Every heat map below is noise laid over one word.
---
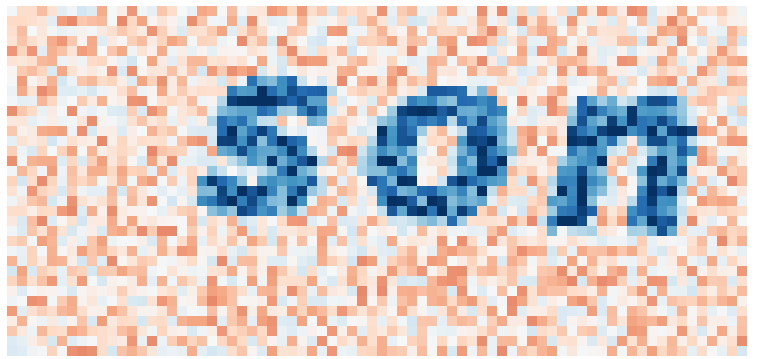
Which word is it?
son
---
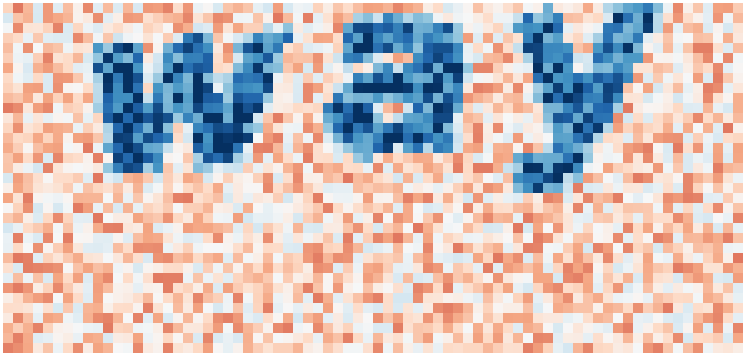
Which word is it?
way
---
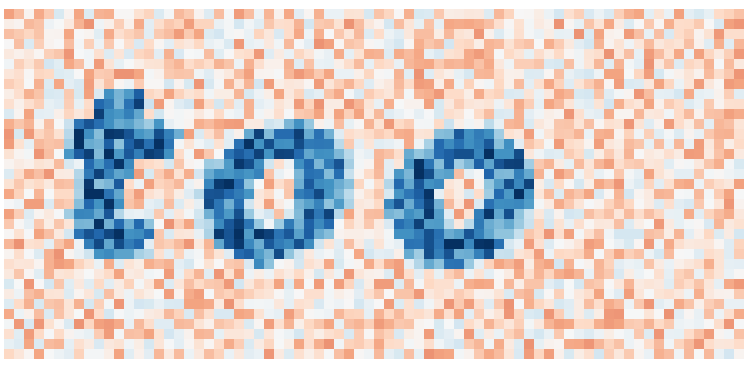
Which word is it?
too
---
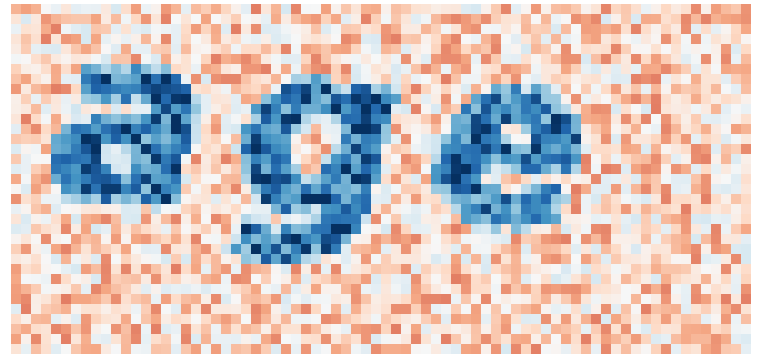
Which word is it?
age
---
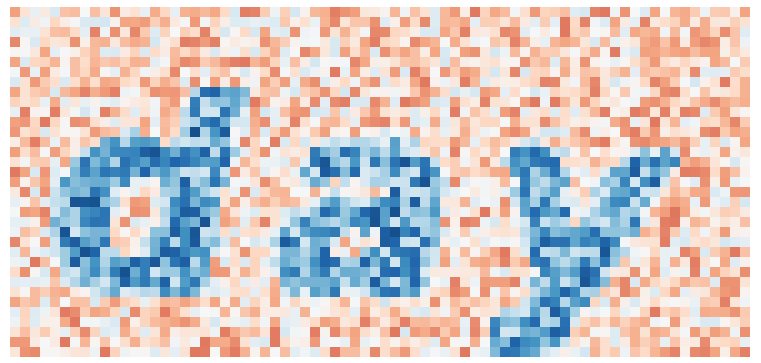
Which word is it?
day
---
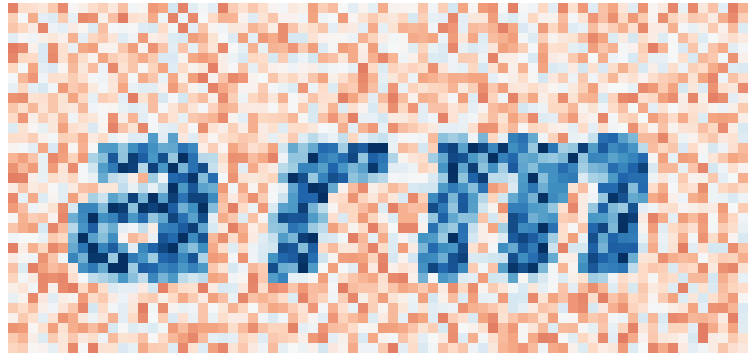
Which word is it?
arm
